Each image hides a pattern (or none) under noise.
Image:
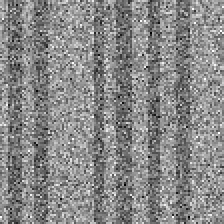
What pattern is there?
bands of columns
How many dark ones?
6
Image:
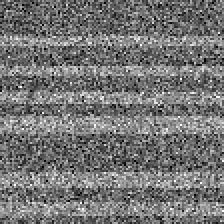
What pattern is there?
bands of rows
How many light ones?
6
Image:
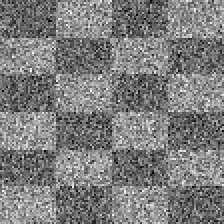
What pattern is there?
a checkerboard
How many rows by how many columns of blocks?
6 by 4
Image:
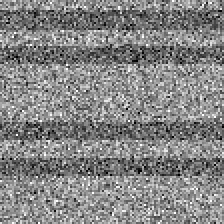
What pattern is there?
bands of rows
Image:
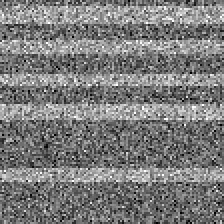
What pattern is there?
bands of rows
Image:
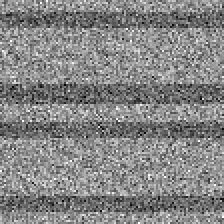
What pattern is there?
bands of rows
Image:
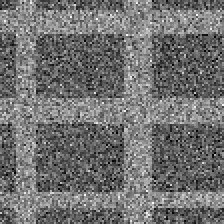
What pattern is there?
bands of rows crossing bands of columns
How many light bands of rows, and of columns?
3 and 2
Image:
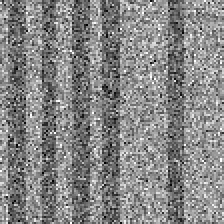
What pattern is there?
bands of columns
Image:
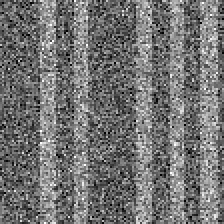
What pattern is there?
bands of columns
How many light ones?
5
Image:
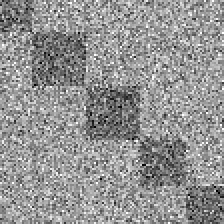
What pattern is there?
blocks along the diagonal
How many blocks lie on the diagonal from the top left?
5
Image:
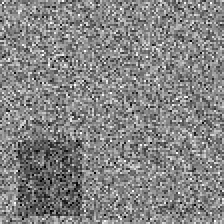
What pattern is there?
one block
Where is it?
bottom left
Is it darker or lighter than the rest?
darker
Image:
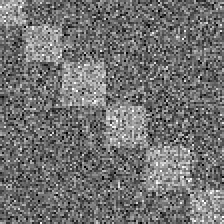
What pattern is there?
blocks along the diagonal
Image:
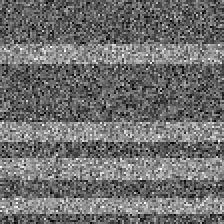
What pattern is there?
bands of rows
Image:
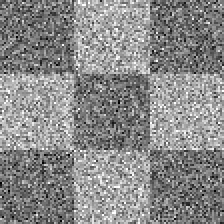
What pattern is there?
a checkerboard
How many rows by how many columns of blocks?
3 by 3
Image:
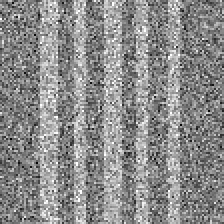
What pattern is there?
bands of columns
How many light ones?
5
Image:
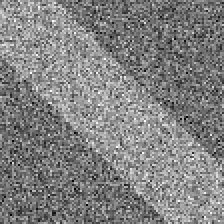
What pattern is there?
a diagonal band
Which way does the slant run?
top left to bottom right
